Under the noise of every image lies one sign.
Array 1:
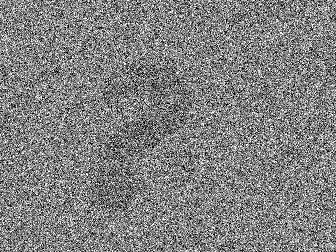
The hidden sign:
question mark
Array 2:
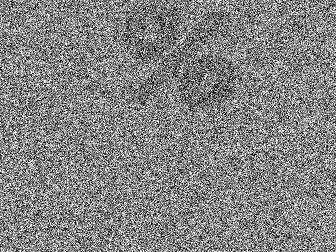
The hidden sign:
percent sign
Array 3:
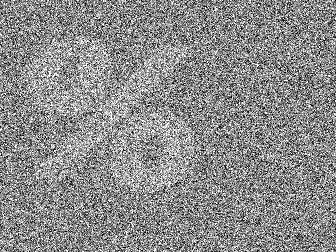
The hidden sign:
percent sign
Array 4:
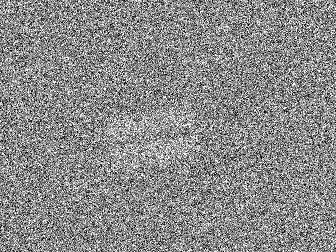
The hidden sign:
equals sign
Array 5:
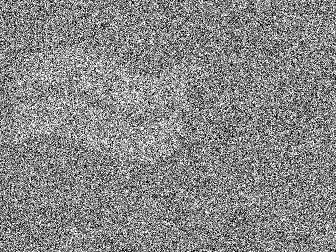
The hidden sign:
approximately sign
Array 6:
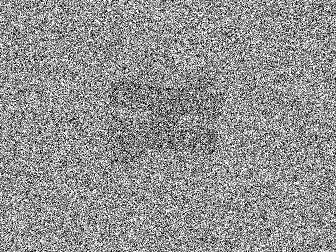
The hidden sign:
not-equal sign
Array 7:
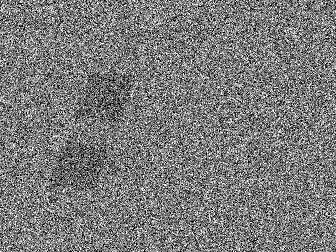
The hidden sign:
colon
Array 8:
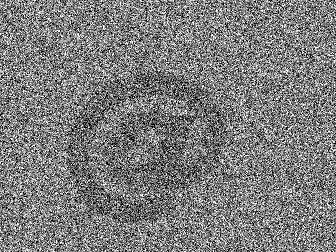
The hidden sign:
at sign
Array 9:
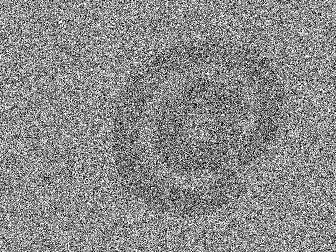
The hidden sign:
at sign
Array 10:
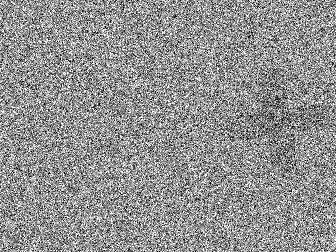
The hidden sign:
plus sign
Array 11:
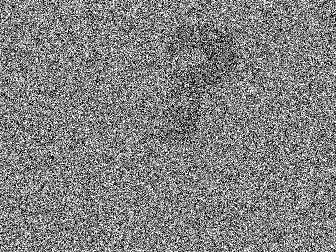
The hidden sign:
question mark
